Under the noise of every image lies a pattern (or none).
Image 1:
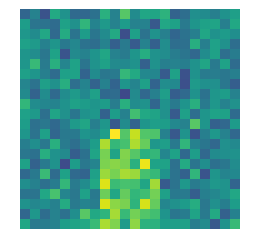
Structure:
one block
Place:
bottom middle
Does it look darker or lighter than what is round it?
lighter
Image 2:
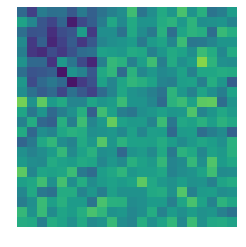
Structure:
one block
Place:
top left
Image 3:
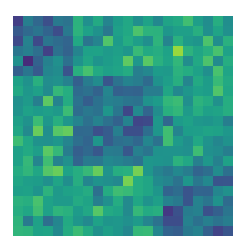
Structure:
blocks along the diagonal
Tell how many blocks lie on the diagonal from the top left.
3
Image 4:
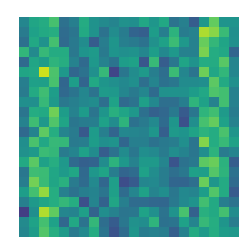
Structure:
bands of columns
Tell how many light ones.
2
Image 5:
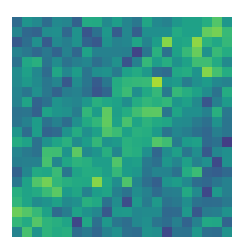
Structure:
a diagonal band
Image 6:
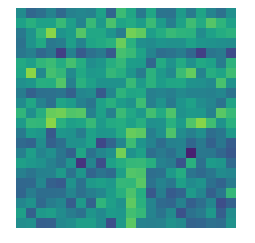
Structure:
bands of rows crossing bands of columns
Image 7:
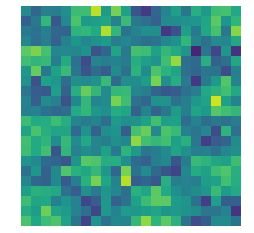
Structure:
a checkerboard
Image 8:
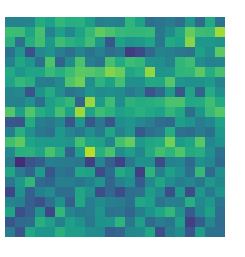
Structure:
bands of rows
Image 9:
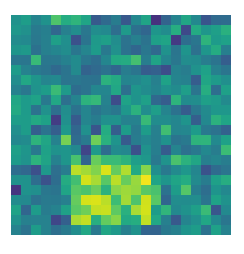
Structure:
one block
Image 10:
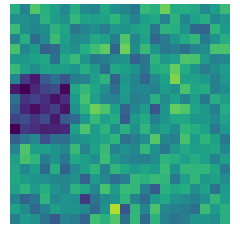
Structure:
one block
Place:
middle left
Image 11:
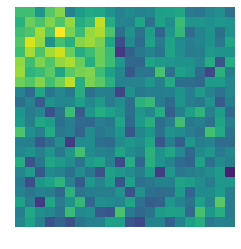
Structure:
one block
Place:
top left
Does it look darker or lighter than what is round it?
lighter
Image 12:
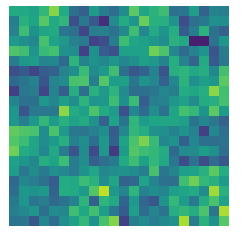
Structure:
a checkerboard
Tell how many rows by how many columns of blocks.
4 by 4
